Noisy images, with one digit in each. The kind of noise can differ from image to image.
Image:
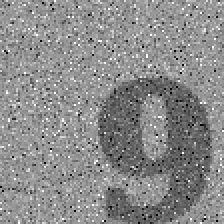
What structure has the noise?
heavy tails
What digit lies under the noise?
9
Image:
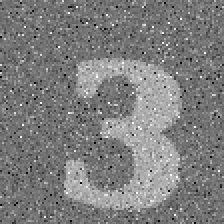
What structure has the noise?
heavy tails
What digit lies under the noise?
3
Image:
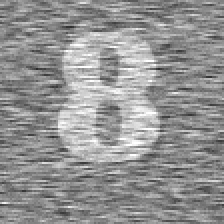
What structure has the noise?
streaked along the rows
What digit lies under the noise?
8
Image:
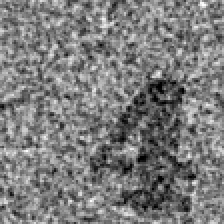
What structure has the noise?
blotchy
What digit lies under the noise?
4
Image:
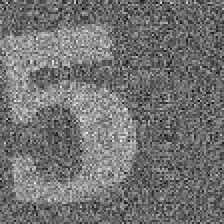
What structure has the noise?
low rank plus noise
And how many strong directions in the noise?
five to eight
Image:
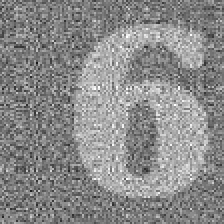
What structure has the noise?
low rank plus noise
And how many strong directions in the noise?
three or four
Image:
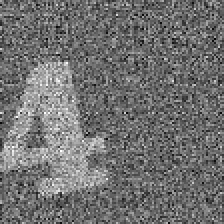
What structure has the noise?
low rank plus noise
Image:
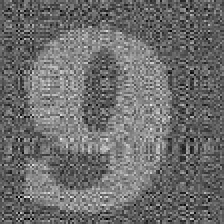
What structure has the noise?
low rank plus noise
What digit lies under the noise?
9
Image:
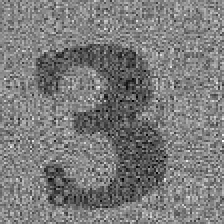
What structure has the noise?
low rank plus noise
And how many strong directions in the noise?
three or four
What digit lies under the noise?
3
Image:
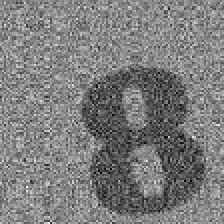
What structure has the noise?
low rank plus noise
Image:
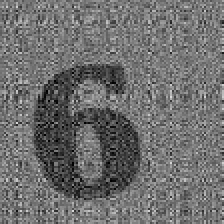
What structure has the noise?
low rank plus noise
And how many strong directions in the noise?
two
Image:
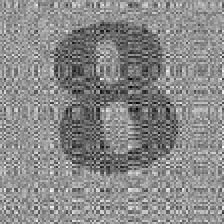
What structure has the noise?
low rank plus noise
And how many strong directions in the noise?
one
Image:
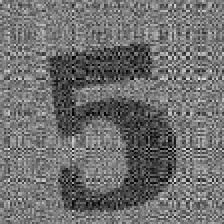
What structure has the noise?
low rank plus noise
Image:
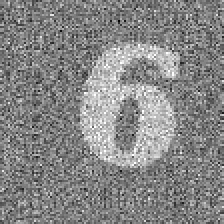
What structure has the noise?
low rank plus noise
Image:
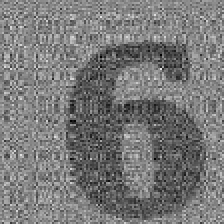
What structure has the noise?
low rank plus noise
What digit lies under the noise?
6
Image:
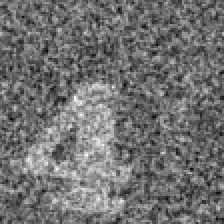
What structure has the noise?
blotchy
